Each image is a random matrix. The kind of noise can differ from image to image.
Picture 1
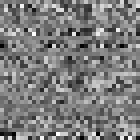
rows of uneven size
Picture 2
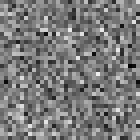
independent entries
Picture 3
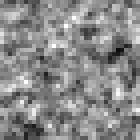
blotchy
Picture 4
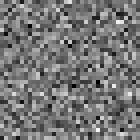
independent entries
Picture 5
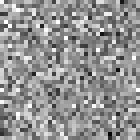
independent entries
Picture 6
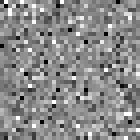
heavy tails
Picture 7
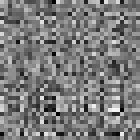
low rank plus noise
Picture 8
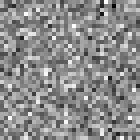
independent entries
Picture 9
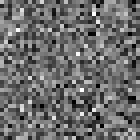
low rank plus noise
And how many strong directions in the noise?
five to eight
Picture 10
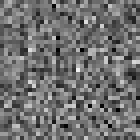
low rank plus noise
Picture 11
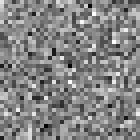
independent entries
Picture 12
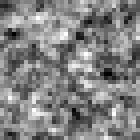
blotchy
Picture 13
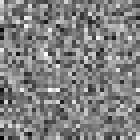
low rank plus noise
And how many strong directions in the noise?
five to eight
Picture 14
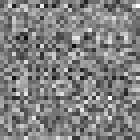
low rank plus noise
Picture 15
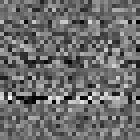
rows of uneven size
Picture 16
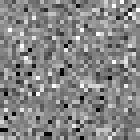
heavy tails
